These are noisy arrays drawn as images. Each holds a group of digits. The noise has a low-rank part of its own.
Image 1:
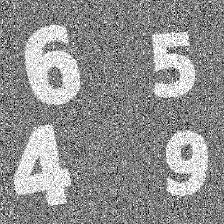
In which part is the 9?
bottom right
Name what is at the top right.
5
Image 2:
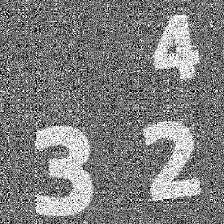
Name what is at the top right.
4
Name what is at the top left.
nothing
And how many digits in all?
3
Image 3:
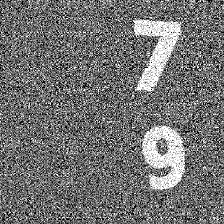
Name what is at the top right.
7
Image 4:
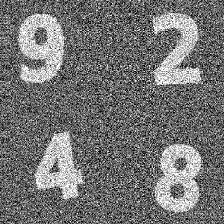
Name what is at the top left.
9
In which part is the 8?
bottom right
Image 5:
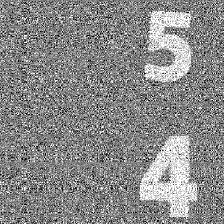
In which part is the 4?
bottom right
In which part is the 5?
top right
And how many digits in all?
2
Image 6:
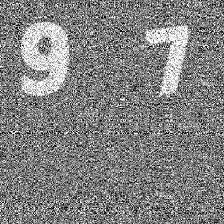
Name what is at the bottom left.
nothing
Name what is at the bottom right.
nothing
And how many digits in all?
2
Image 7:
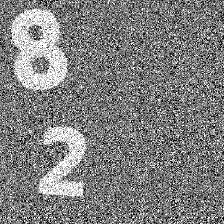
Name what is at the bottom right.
nothing
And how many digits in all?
2
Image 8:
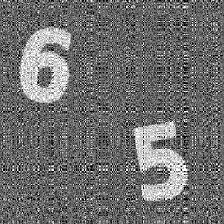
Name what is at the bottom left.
nothing
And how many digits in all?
2
